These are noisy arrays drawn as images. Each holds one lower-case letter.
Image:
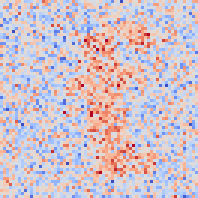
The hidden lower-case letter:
f
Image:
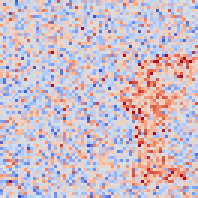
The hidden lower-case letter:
f
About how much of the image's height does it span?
two thirds
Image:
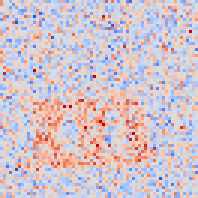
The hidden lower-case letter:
m
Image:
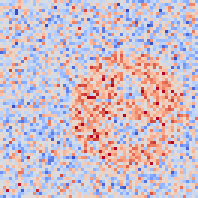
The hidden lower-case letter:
e
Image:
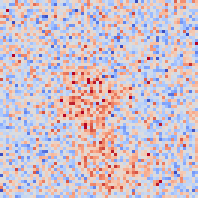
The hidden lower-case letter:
t
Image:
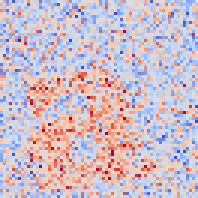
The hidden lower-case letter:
a
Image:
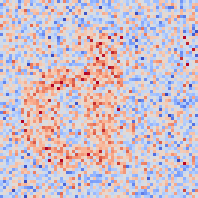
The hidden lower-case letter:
d
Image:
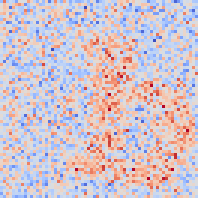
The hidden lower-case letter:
b
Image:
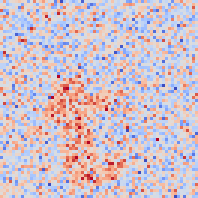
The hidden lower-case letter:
t
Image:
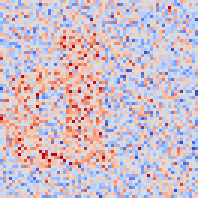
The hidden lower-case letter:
d
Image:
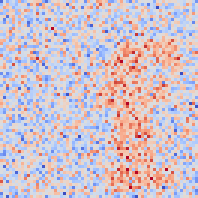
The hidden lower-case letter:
f
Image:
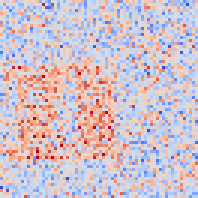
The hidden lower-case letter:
n
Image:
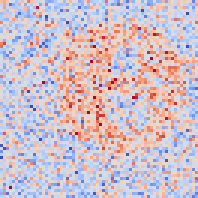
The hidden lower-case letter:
e
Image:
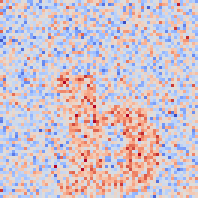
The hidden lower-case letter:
b
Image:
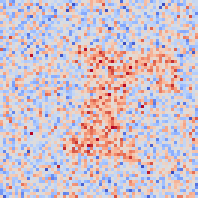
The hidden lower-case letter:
r
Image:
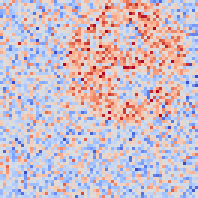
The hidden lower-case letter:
e
